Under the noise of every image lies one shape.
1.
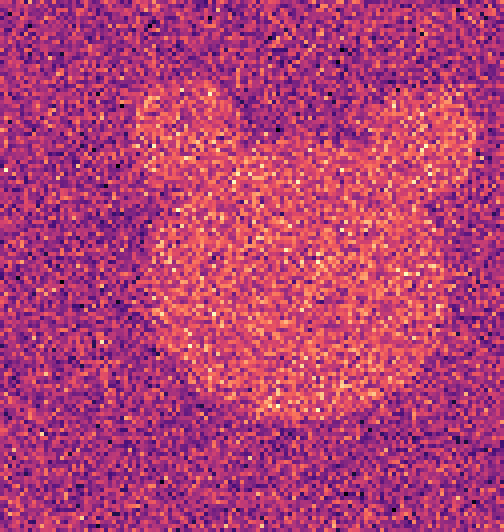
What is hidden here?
light bear's head
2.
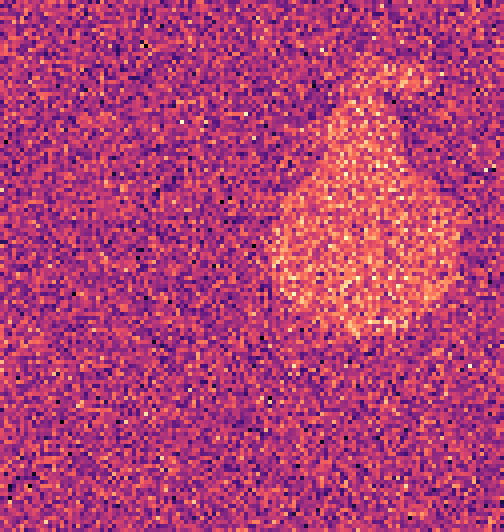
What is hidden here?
light pear
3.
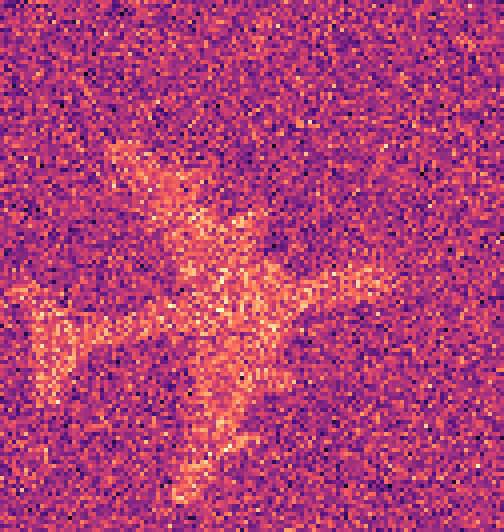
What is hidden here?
light airplane
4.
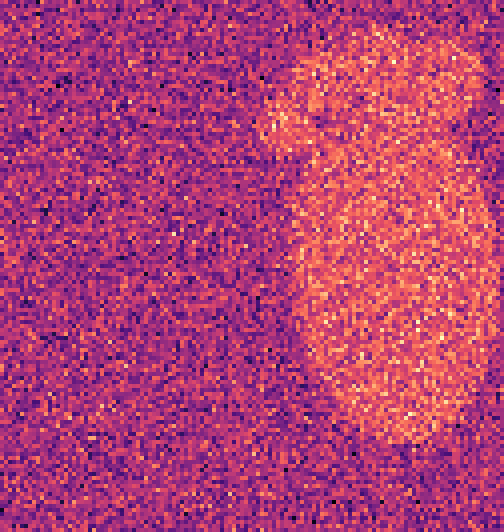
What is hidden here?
light footprint
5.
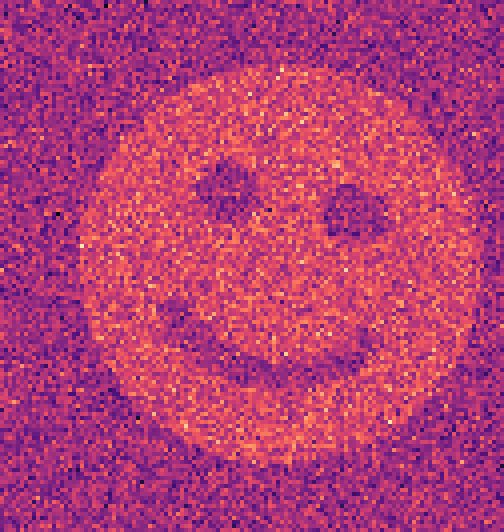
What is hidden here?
light smiling face
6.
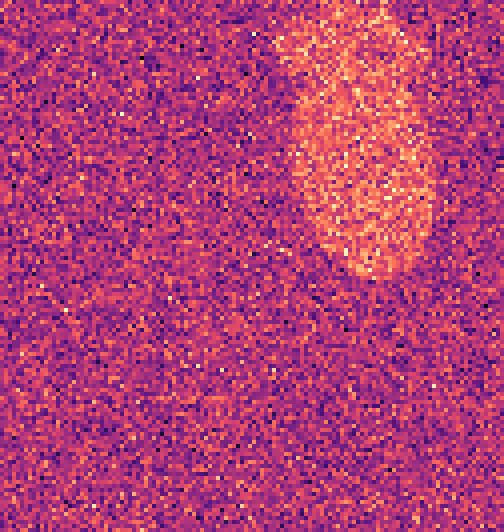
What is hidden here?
light footprint
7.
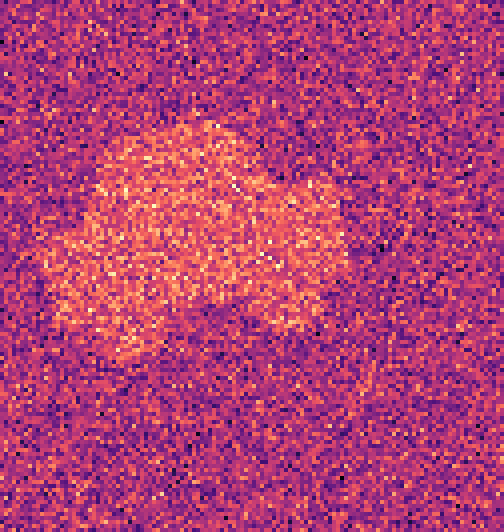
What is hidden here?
light car
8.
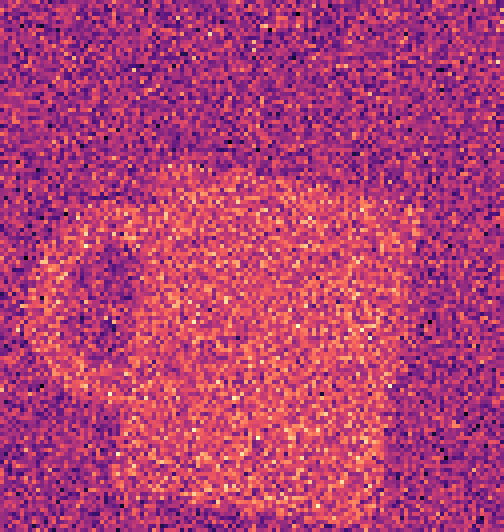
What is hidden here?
light cup
